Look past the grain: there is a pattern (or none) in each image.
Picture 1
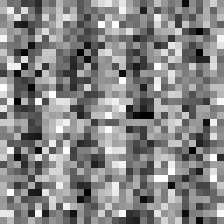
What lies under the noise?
vertical stripes
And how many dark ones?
4
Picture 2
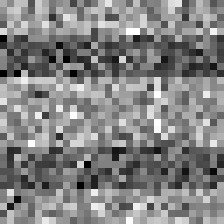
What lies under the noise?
horizontal stripes
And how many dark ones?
2
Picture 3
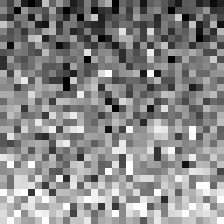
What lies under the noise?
a smooth slope
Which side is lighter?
bottom
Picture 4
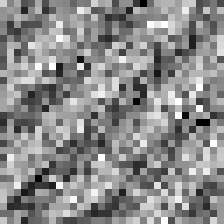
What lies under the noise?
diagonal stripes
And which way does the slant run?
bottom left to top right
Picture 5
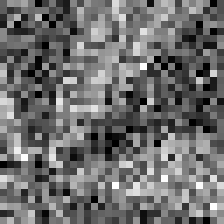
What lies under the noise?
spokes from one point
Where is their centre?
bottom left
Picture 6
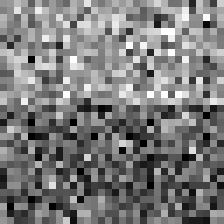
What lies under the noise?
a sharp edge
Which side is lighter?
top
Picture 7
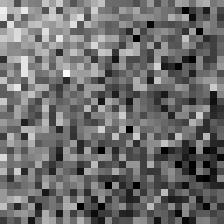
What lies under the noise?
a smooth slope
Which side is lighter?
top left
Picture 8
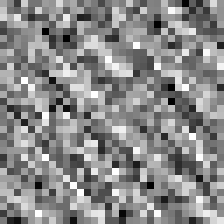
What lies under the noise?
diagonal stripes
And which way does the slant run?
top left to bottom right
